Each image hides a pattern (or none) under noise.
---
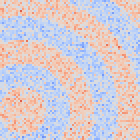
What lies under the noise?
rings round one point
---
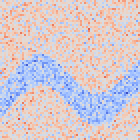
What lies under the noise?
a wavy band
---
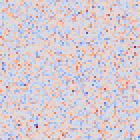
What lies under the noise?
only noise
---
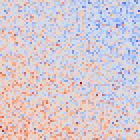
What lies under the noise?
a smooth slope
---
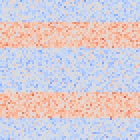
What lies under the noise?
horizontal stripes
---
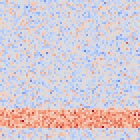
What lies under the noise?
one horizontal stripe
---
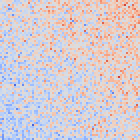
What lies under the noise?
a smooth slope
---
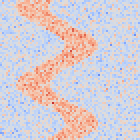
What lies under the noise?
a wavy band
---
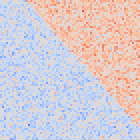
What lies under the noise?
a sharp edge
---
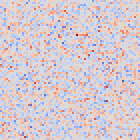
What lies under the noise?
only noise
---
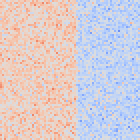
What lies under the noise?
a sharp edge
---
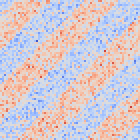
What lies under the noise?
diagonal stripes
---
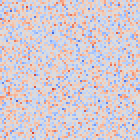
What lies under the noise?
only noise
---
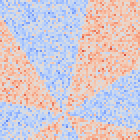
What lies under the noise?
spokes from one point
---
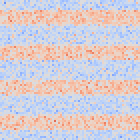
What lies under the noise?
horizontal stripes
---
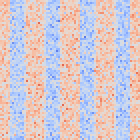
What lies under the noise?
vertical stripes
